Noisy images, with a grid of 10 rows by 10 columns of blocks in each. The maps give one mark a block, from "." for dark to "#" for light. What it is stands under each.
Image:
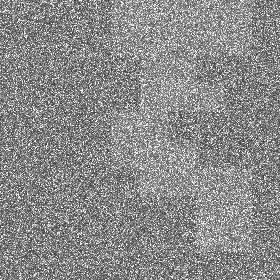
. . . . # # # # # .
. . . . # # # # # .
. . . . . # # . . .
. . . . . # # # . .
. . . . # # . . . .
. . . . # # # . . .
. . . . . # # # # .
. . . . . . . # # .
. . . . . . . # # .
. . . . . . . . . .
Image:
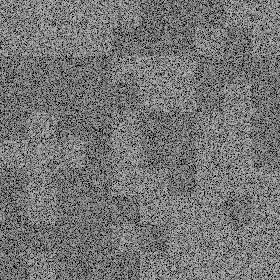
# # # # # . . . # #
# # # # . . . # . #
. . . . # # # . . .
. . . . . # # . # .
. # . . # . . # # .
# # # . # . . # # .
. # . . # # . # # #
. # . . . # # # . #
. . . . # . # # # #
. # . . . # # # # #
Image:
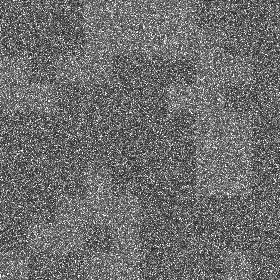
. . . # # # # . . .
. . . # # # # # . .
# . # # . . . # # .
# # . . . . # # . .
. . . . . . . # # .
. . . . . . . # # .
. . . # . . . # # .
. . # # # . . . . .
. # # . # . . . . .
# . . # # . . . # .
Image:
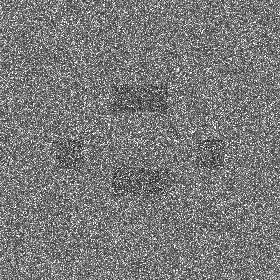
# # # # # # # # # #
# # # # # # # # # #
# # # # # # # # # #
# # # # . . # # # #
# # # # # # # # # #
# # . # # # # . # #
# # # # . . # # # #
# # # # # # # # # #
# # # # # # # # # #
# # # # # # # # # #
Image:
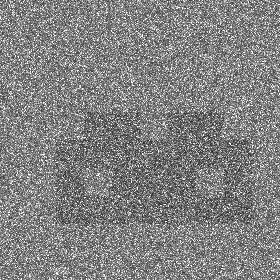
# # # # # # # # # #
# # # # # # # # # #
# # # # # # # # # #
# # # # # # # # # #
# # # . . # . . # #
# # . . . . . . . #
# # . # . . . # . #
# # . . . . . . . #
# # # # # # # # # #
# # # # # # # # # #
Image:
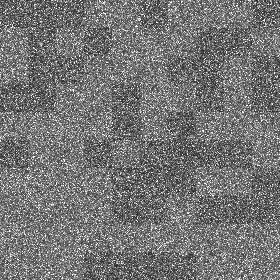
. . . # # . # # # .
# . # . # # # . . #
# . . # # # . . # .
. . # # . # # . # .
# # # # . # . # # #
. # # . # . . . . #
# # # # . . . # # .
# # # # . . # . . .
# # # # # # # # # #
# # # . . . . # # #
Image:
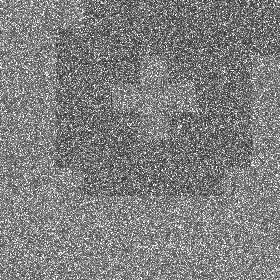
# # # . . . . . . .
# # . . . . . . . .
# # . . . # . . . #
# # . . # # # . . #
# # . . . # . . . #
# # . . . . . . . #
# # # . . . . . # #
# # # # # # # # # #
# # # # # # # # # #
# # # # # # # # # #
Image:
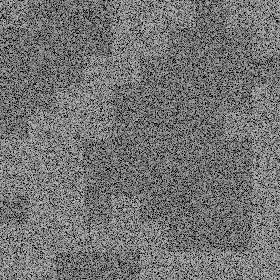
# . . . # # # . # #
. . . . # # . . . #
. . . # # . . . . .
. . # # . . . . . #
. # # # . . . . # #
# # # . . . . . . #
# # # . . . . . . #
. # # . # . . . . #
# # # # # # . . . #
# # . . . # # # # #
